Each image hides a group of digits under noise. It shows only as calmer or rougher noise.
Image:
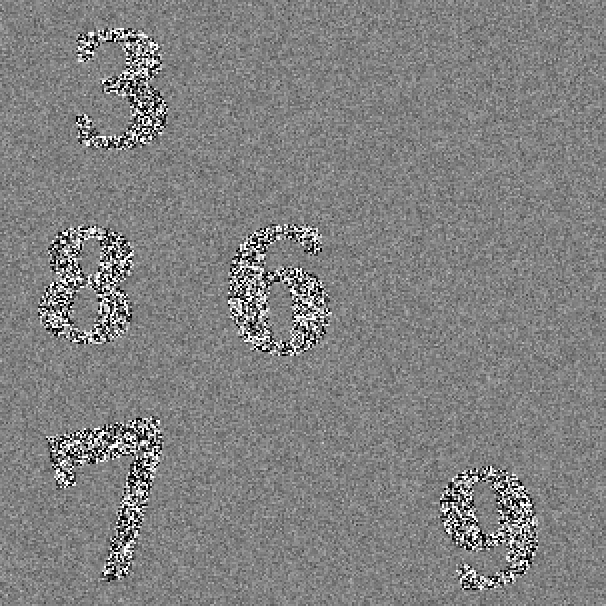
top left: 3; middle left: 8; centre: 6; bottom left: 7; bottom right: 9
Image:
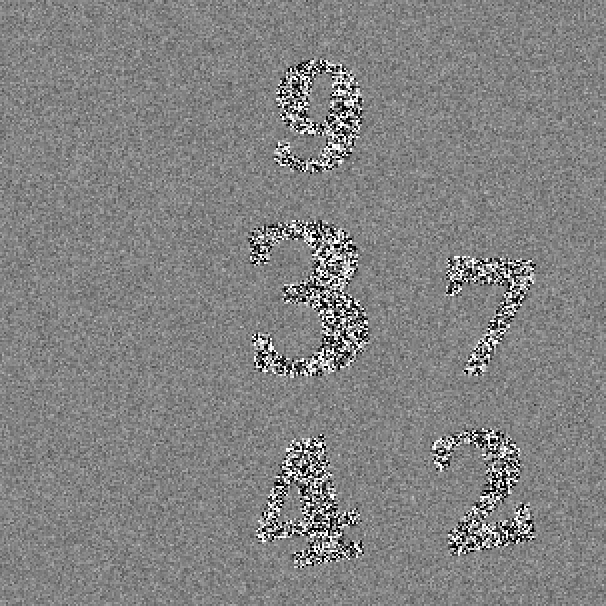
top middle: 9; centre: 3; middle right: 7; bottom middle: 4; bottom right: 2
